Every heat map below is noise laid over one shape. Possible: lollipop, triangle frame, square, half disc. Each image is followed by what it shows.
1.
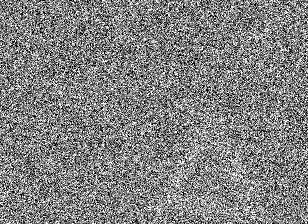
triangle frame
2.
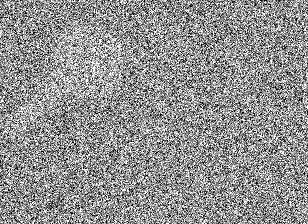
lollipop
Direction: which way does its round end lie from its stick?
up and right
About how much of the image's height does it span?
half
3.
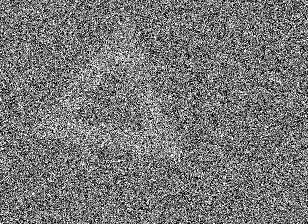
triangle frame
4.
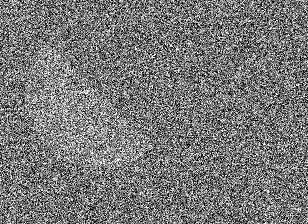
half disc
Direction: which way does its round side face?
down and left
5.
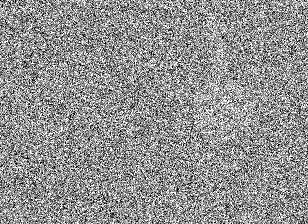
lollipop
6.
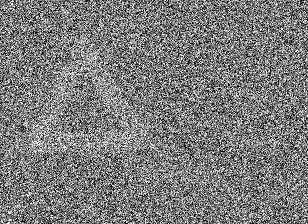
triangle frame
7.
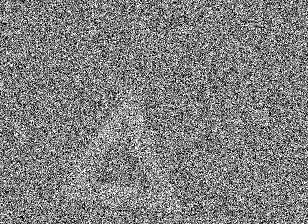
triangle frame
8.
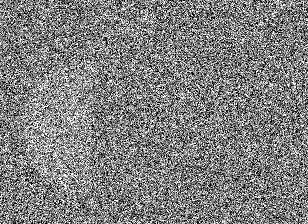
half disc
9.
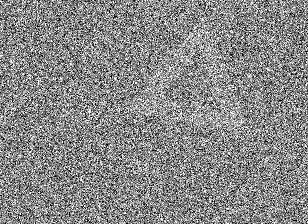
triangle frame
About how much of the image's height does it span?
half
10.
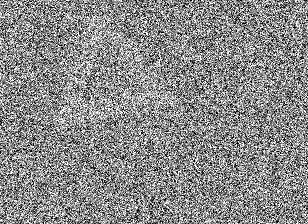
triangle frame
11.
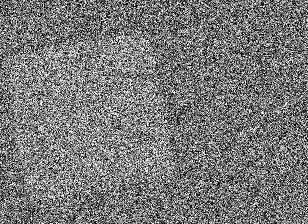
square
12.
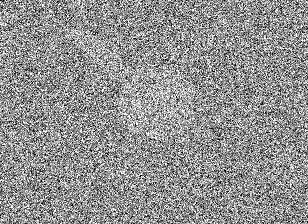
lollipop
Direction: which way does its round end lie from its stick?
down and right
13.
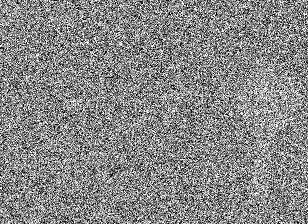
lollipop
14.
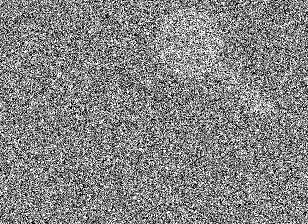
lollipop
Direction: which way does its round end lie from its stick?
up and left
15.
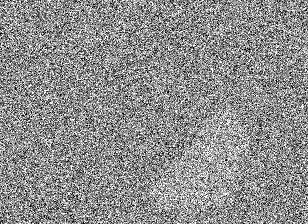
half disc
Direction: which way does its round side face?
down and right
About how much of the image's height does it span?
half
